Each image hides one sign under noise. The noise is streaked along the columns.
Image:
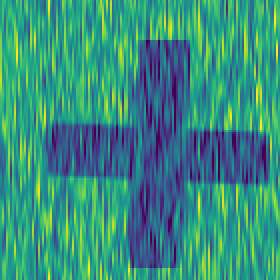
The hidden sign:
plus sign
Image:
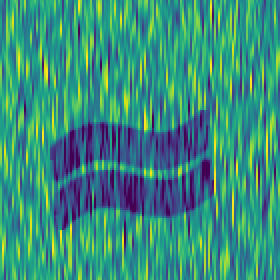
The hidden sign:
approximately sign
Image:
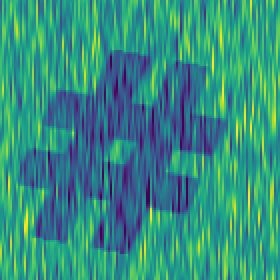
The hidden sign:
hash sign
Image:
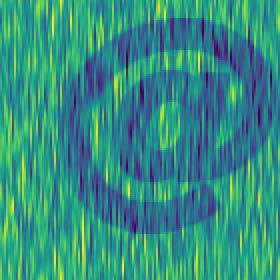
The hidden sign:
at sign
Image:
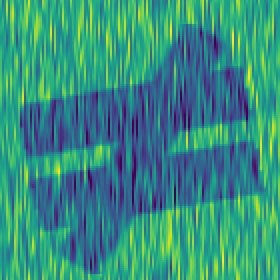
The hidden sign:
not-equal sign
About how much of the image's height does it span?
nearly all
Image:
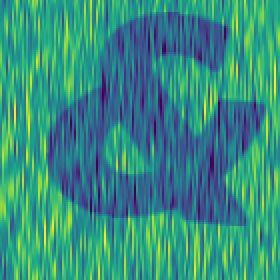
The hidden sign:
ampersand
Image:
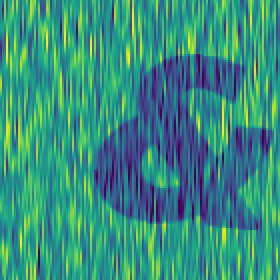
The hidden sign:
ampersand
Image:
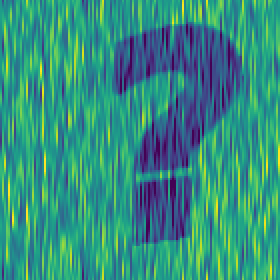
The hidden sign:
question mark
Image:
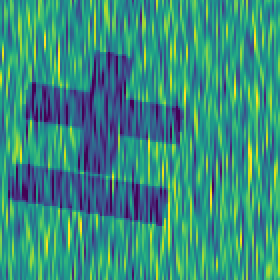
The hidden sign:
plus-minus sign
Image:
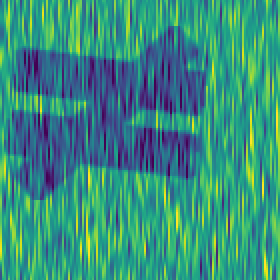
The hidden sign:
not-equal sign
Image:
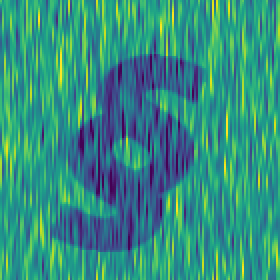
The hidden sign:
section sign
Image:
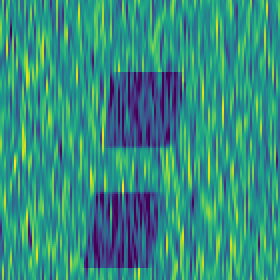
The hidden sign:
colon
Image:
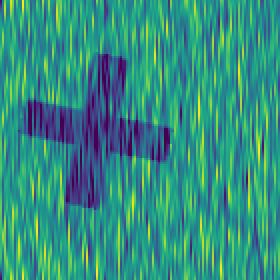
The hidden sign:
plus sign
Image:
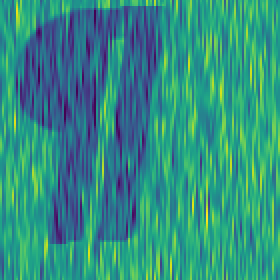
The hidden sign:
pilcrow
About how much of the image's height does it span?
nearly all
